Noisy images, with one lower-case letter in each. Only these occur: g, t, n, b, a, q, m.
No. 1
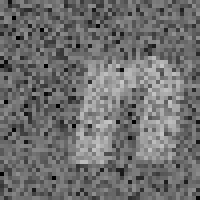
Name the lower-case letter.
n
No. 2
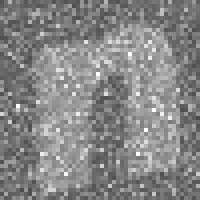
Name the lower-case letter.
n
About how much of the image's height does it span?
nearly all
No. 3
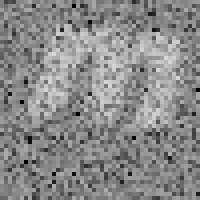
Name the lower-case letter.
m
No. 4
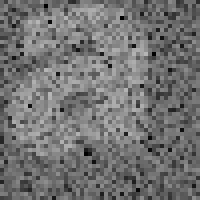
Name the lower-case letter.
a
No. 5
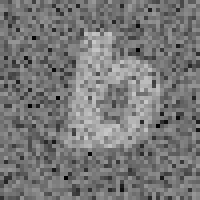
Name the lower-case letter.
b
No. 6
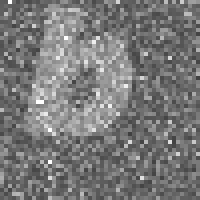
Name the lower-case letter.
b
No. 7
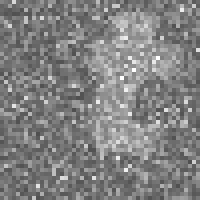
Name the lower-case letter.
t
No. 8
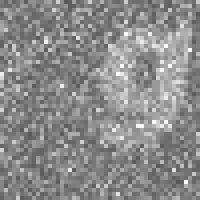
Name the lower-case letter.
g
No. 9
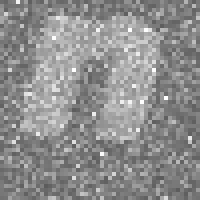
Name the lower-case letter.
n
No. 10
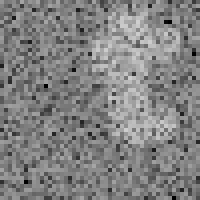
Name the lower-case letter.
t
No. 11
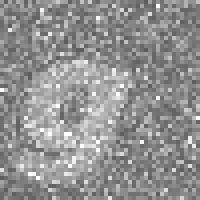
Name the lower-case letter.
g
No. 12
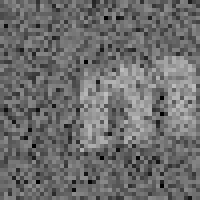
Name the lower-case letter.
m
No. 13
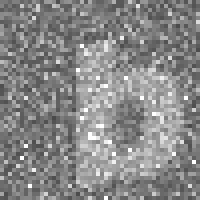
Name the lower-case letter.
b
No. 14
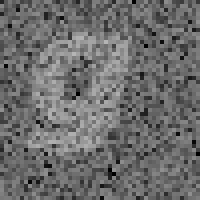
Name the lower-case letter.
g
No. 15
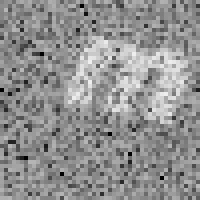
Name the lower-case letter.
m
